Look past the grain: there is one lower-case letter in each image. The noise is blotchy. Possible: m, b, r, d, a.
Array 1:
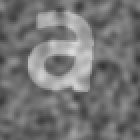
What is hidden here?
light a
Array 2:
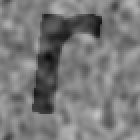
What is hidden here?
dark r
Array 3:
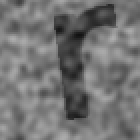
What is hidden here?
dark r
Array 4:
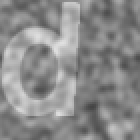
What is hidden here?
light d
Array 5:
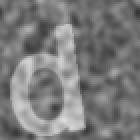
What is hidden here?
light d
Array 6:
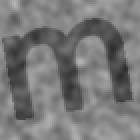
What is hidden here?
dark m
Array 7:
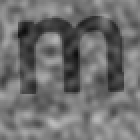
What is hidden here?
dark m
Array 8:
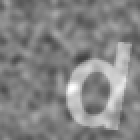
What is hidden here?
light d
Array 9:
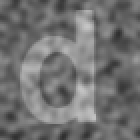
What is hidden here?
light d
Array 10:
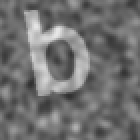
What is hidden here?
light b
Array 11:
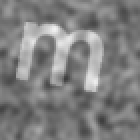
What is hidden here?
light m
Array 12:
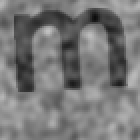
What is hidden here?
dark m
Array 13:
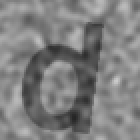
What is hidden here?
dark d
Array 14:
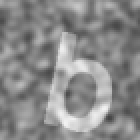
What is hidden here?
light b
